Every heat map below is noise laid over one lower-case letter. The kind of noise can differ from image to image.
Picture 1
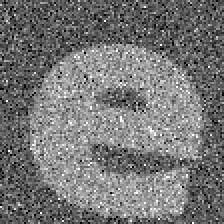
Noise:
heavy tails
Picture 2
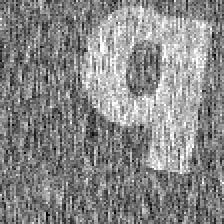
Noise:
streaked along the columns
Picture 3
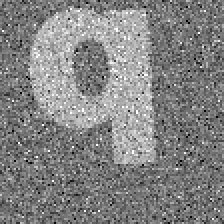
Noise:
heavy tails
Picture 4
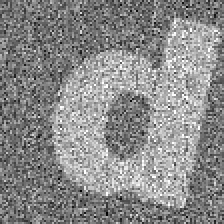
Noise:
columns of uneven size
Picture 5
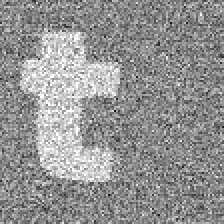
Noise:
low rank plus noise
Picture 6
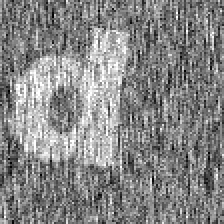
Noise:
streaked along the columns
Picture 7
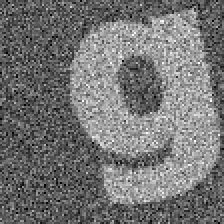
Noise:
independent entries
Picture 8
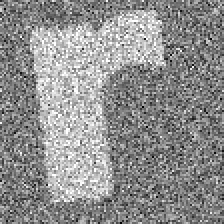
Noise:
independent entries
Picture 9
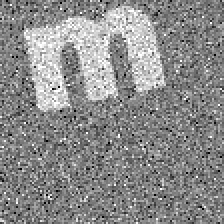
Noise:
heavy tails
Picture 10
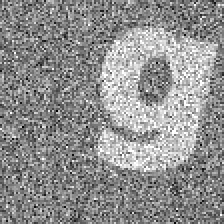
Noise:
independent entries
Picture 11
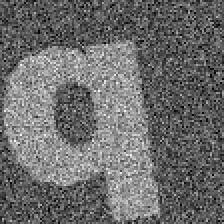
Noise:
independent entries
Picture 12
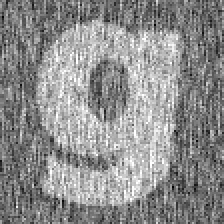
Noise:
streaked along the columns
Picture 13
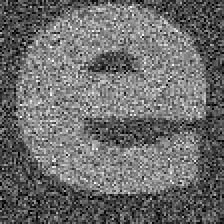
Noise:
low rank plus noise
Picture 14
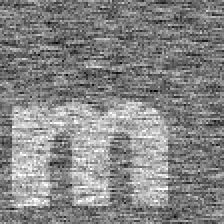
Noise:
streaked along the rows
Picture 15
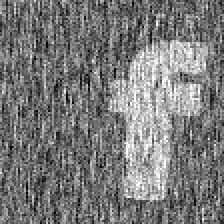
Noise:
streaked along the columns
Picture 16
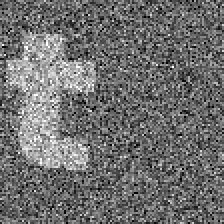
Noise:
independent entries
